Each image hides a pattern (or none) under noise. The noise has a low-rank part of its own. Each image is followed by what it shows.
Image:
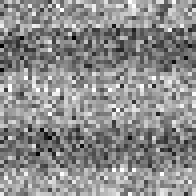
horizontal stripes
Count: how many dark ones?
2
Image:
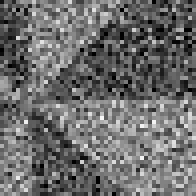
spokes from one point
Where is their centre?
middle left
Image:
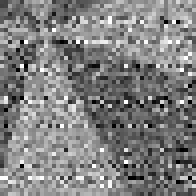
spokes from one point
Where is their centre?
top left
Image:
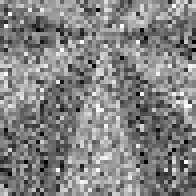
spokes from one point
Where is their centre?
top middle
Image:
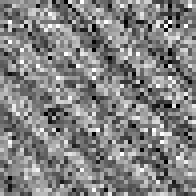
diagonal stripes
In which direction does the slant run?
top left to bottom right
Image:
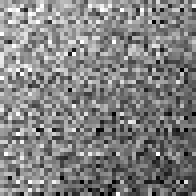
a smooth slope
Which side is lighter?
top left
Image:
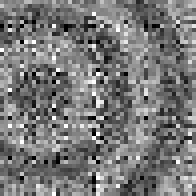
rings round one point
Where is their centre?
middle left
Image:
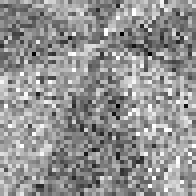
spokes from one point
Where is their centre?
top middle
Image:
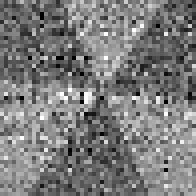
spokes from one point
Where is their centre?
centre
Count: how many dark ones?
3
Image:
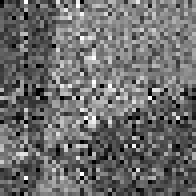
spokes from one point
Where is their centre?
bottom left
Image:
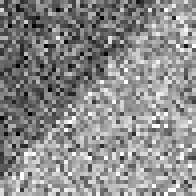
a sharp edge
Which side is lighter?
bottom right
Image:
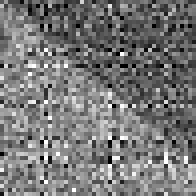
a sharp edge
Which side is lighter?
bottom left
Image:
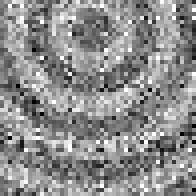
rings round one point
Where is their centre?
top middle
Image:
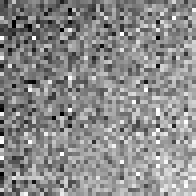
a smooth slope
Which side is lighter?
bottom right
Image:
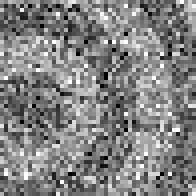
rings round one point
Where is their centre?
middle left
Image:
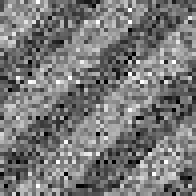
diagonal stripes
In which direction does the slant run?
bottom left to top right
